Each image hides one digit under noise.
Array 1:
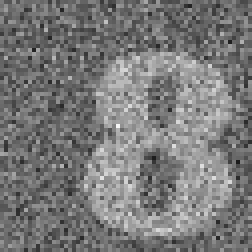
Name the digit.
8
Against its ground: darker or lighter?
lighter
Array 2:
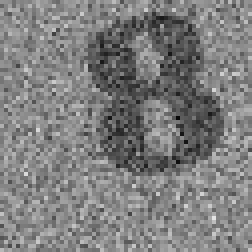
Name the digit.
8
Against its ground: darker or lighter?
darker
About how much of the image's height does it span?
two thirds
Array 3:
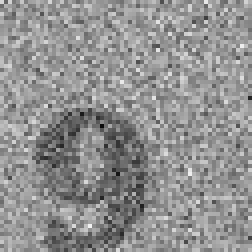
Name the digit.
9
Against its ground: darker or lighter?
darker
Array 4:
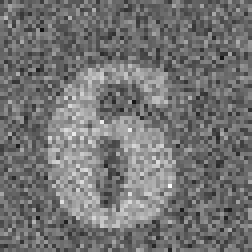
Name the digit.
6
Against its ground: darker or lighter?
lighter
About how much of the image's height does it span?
two thirds
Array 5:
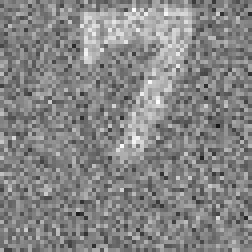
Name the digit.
7
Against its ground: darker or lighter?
lighter
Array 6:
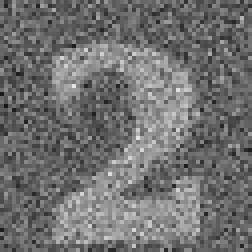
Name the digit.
2
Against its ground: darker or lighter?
lighter
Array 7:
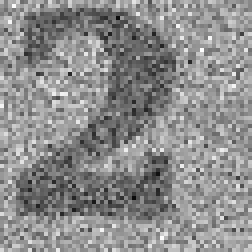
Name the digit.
2
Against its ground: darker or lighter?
darker
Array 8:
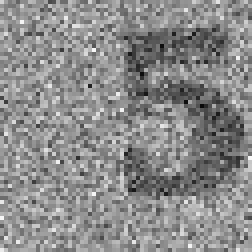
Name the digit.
5
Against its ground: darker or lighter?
darker
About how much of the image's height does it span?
two thirds
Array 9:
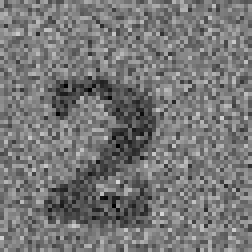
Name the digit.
2
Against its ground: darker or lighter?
darker
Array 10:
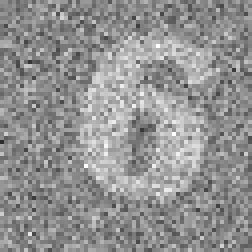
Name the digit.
6
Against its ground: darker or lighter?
lighter
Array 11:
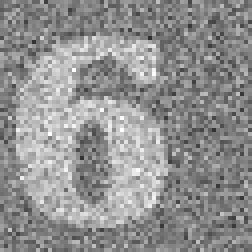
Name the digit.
6
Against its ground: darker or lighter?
lighter
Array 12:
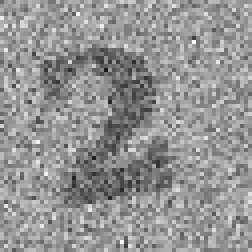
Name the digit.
2
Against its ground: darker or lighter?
darker
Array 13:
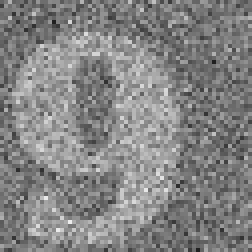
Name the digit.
9
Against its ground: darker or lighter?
lighter
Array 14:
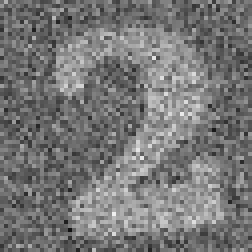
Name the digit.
2
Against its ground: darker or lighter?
lighter
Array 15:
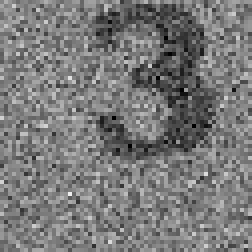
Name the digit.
3
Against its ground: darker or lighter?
darker
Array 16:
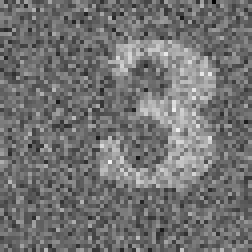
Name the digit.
3
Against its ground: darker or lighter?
lighter
